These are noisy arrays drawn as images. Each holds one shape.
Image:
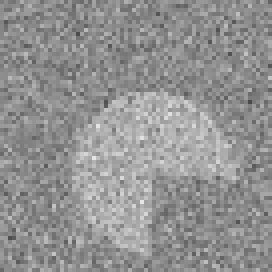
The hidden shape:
disc with a wedge cut out
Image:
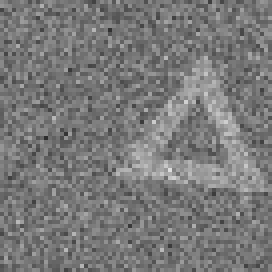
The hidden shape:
triangle frame
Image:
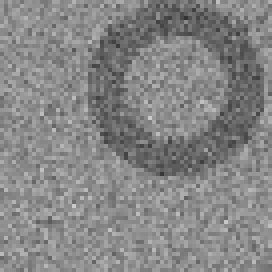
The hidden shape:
ring
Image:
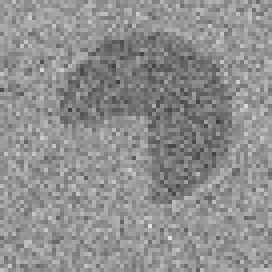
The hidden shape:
disc with a wedge cut out
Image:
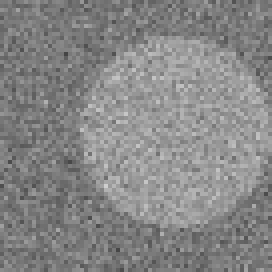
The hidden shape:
disc
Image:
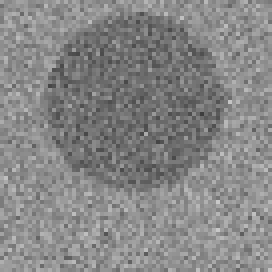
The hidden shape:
disc
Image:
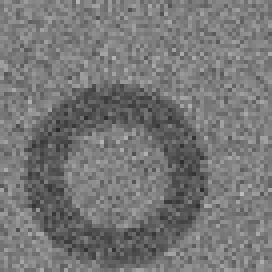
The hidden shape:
ring
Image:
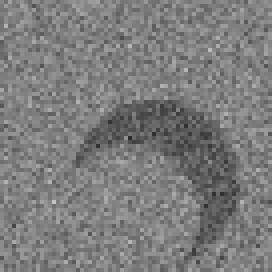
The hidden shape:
crescent
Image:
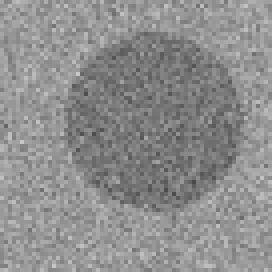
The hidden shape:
disc
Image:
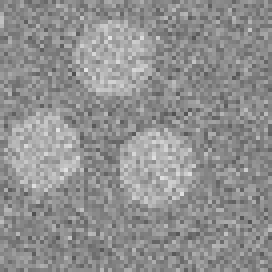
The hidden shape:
three dots
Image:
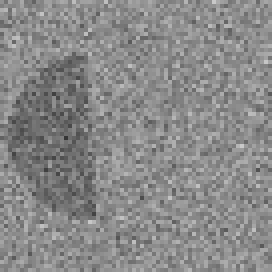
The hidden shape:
half disc
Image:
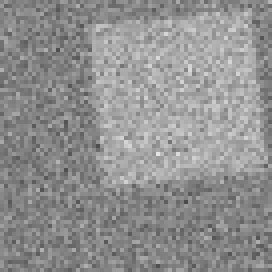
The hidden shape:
square
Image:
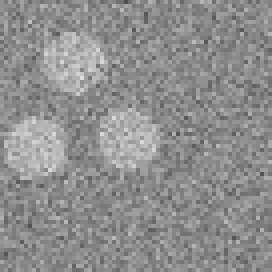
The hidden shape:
three dots
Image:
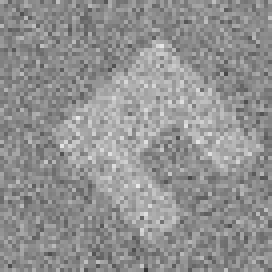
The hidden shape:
square with a notch
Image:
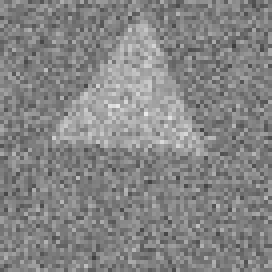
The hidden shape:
triangle
